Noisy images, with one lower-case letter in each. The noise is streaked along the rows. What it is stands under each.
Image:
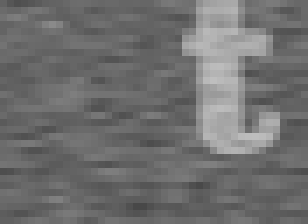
t
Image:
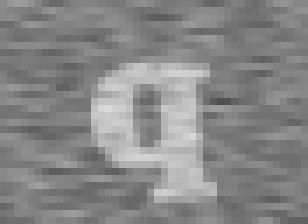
q
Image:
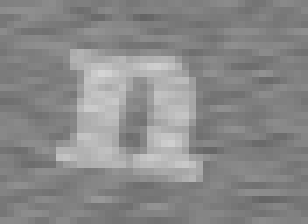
n
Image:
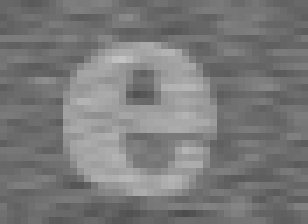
e
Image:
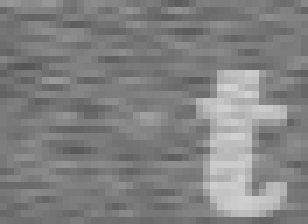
t
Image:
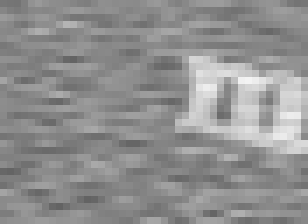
m
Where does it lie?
middle right
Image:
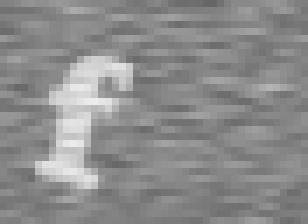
f
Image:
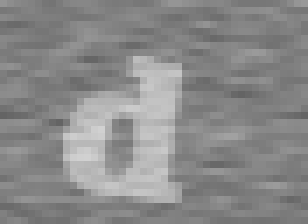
d
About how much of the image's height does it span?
two thirds
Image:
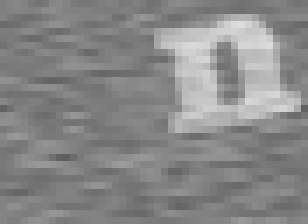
n
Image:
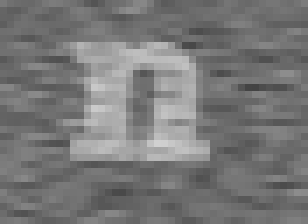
n
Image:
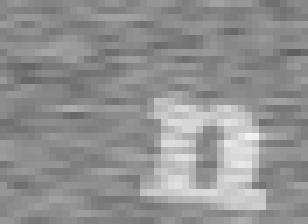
n
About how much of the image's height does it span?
half
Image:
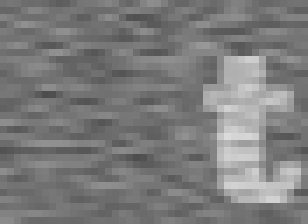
t
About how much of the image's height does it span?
two thirds
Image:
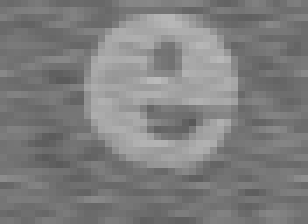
e
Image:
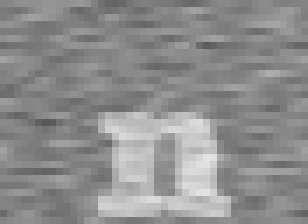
n
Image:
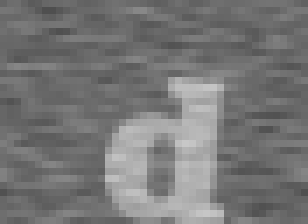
d
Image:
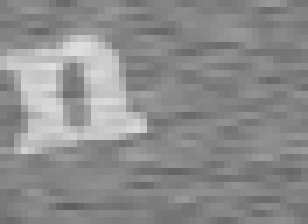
n
